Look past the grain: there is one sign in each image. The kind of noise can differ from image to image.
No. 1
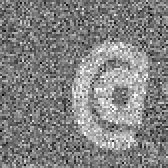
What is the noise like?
low rank plus noise
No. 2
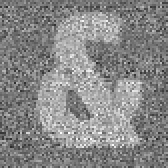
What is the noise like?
rows of uneven size
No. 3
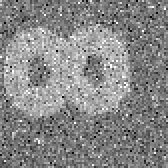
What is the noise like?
heavy tails
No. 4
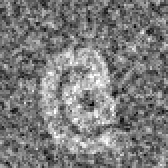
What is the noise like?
blotchy
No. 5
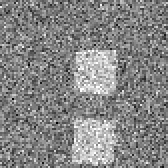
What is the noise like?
independent entries
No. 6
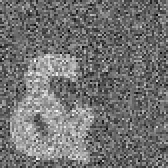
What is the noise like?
low rank plus noise
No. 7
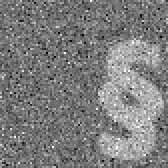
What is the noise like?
heavy tails
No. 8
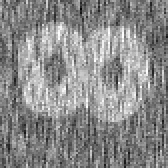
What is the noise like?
streaked along the columns
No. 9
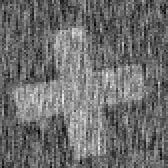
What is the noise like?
streaked along the columns
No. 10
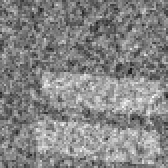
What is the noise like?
blotchy
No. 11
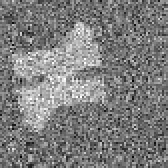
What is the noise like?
low rank plus noise
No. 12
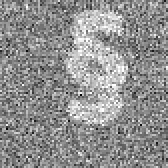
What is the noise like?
low rank plus noise
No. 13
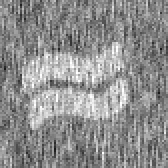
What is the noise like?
streaked along the columns
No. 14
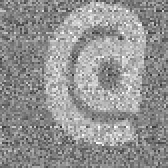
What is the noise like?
rows of uneven size
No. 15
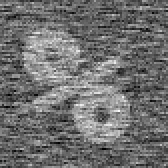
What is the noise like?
streaked along the rows
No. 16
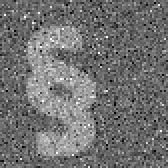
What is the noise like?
heavy tails
